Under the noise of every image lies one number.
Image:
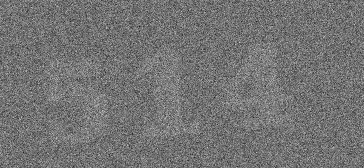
514
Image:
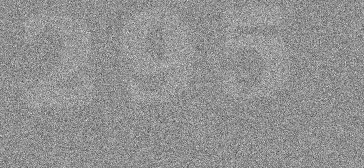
295
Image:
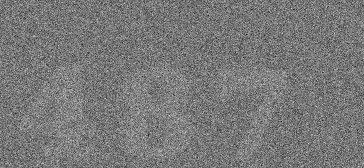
487
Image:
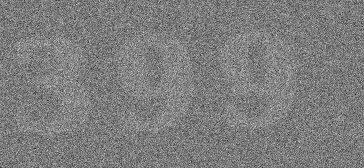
399
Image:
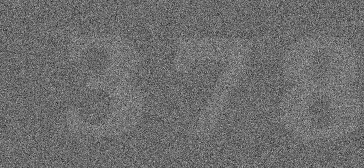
378
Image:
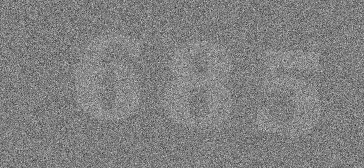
685
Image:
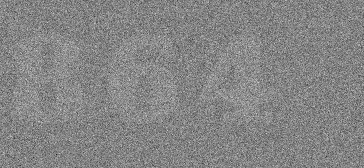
864
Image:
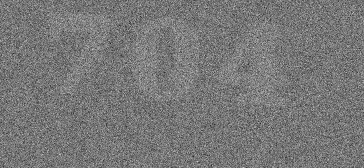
704
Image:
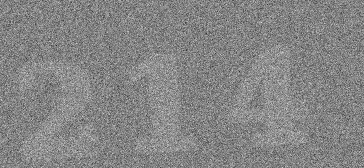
214
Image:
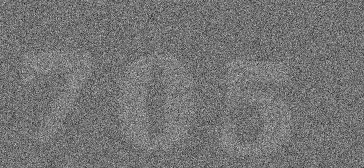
705
